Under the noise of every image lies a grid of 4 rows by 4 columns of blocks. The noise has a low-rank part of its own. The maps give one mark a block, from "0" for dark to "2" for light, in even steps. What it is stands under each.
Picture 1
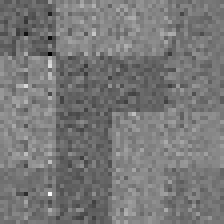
0 2 2 1
2 0 0 1
2 0 2 2
1 0 2 1
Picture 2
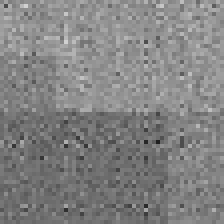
2 2 2 2
1 2 2 2
0 0 0 1
0 0 0 1
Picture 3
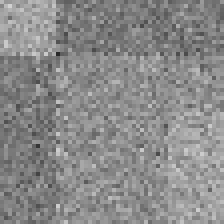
2 0 0 0
0 1 1 1
0 1 1 2
0 1 1 2
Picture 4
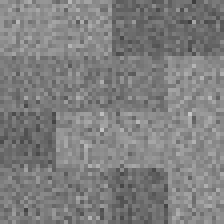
2 2 0 0
1 1 1 2
0 2 2 2
1 1 0 2
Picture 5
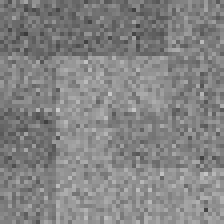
0 0 0 1
1 2 2 1
0 2 1 1
1 2 2 2
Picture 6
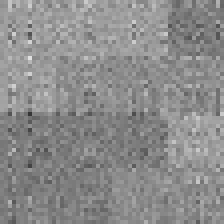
2 2 2 0
2 1 1 1
0 0 0 2
0 0 1 1
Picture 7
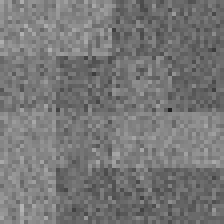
2 2 0 0
1 0 1 0
2 1 2 2
2 0 0 0
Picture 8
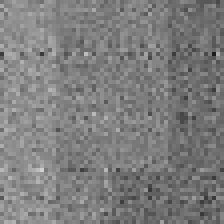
2 1 1 0
2 1 1 0
2 1 1 0
2 1 0 0
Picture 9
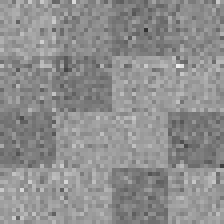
2 1 0 1
1 0 2 2
0 2 2 0
2 2 0 2
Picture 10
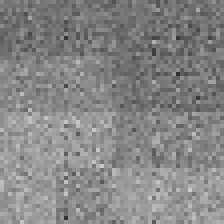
0 0 0 0
1 1 0 0
2 2 1 1
2 1 2 2
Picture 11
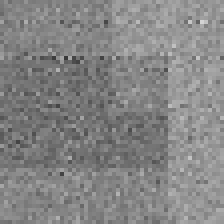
1 1 2 2
0 0 1 2
0 0 0 2
1 1 1 2
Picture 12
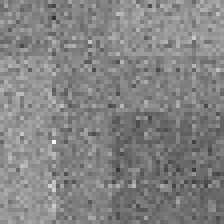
1 1 2 2
2 1 1 1
2 1 0 0
2 1 0 0
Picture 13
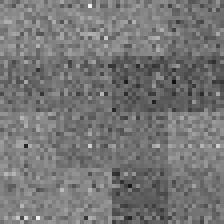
2 2 2 1
1 1 0 0
2 1 1 2
2 2 0 1
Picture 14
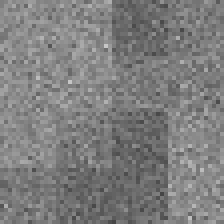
2 2 0 1
2 2 1 1
2 1 0 2
1 0 0 2
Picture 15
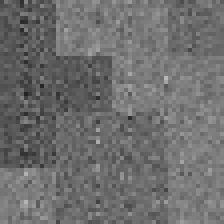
0 2 2 1
0 0 2 2
0 1 1 2
2 1 1 2
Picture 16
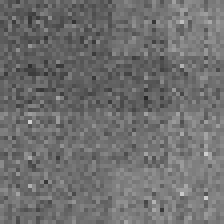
0 0 1 2
0 0 0 1
1 1 1 2
1 1 2 2
